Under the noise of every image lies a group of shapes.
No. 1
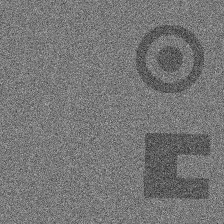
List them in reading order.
top right: dark bullseye; bottom right: dark square with a notch
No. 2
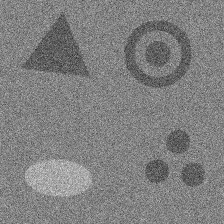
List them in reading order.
top left: dark triangle; top right: dark bullseye; bottom left: light ellipse; bottom right: dark three dots
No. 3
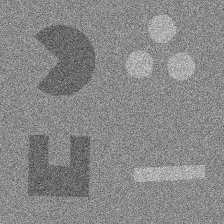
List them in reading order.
top left: dark disc with a wedge cut out; top right: light three dots; bottom left: dark square with a notch; bottom right: light bar
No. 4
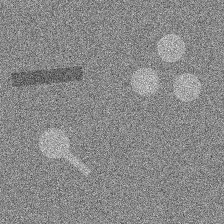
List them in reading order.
top left: dark bar; top right: light three dots; bottom left: light lollipop
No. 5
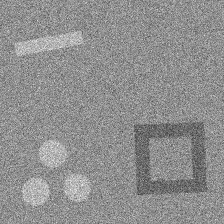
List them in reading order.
top left: light bar; bottom left: light three dots; bottom right: dark square frame
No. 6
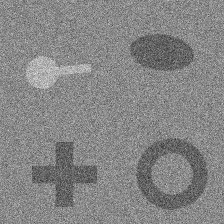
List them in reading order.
top left: light lollipop; top right: dark ellipse; bottom left: dark cross; bottom right: dark ring
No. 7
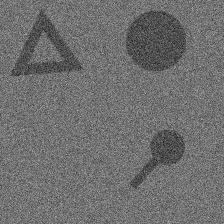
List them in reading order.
top left: dark triangle frame; top right: dark disc; bottom right: dark lollipop
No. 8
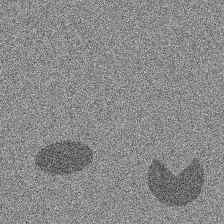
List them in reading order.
bottom left: dark ellipse; bottom right: dark disc with a wedge cut out
